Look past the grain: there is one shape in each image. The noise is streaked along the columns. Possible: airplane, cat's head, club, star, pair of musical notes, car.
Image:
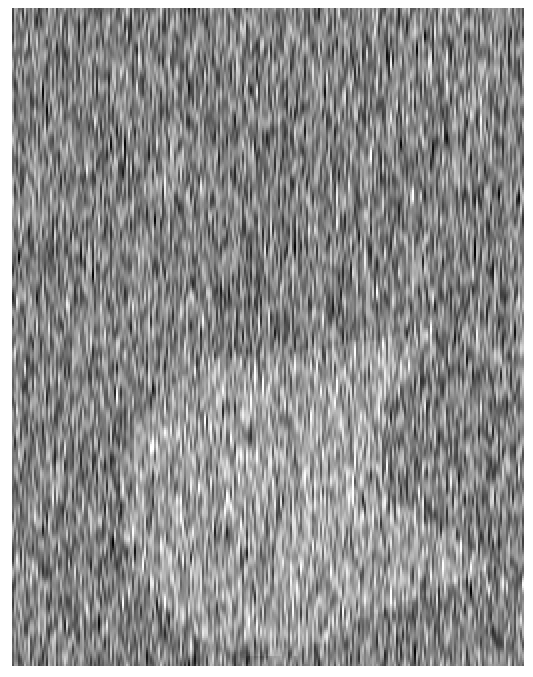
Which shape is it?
cat's head
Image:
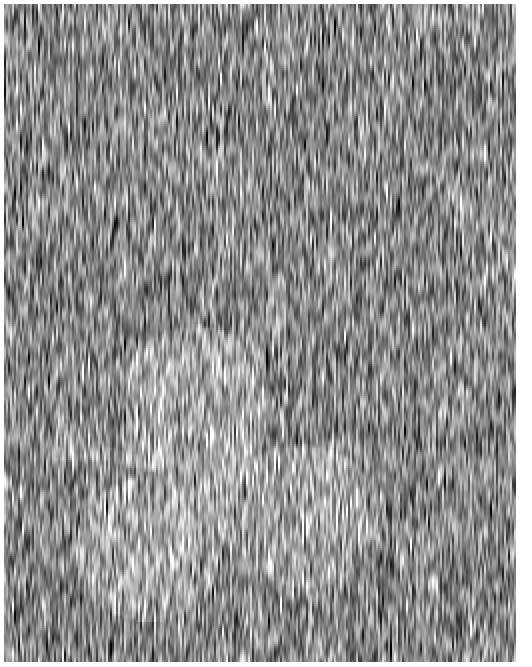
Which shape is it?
club
